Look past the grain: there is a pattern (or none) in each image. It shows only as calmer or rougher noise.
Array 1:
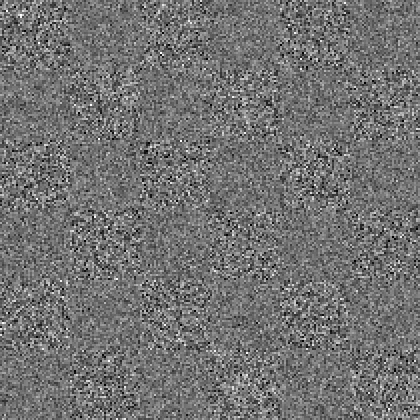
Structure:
a checkerboard
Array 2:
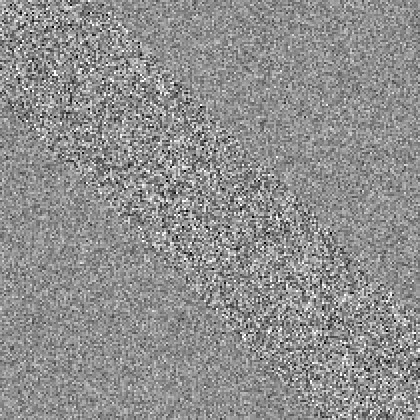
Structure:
a diagonal band
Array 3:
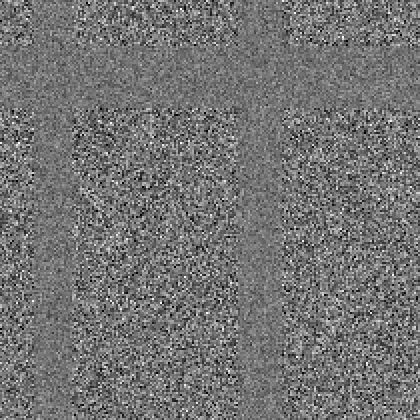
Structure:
bands of rows crossing bands of columns
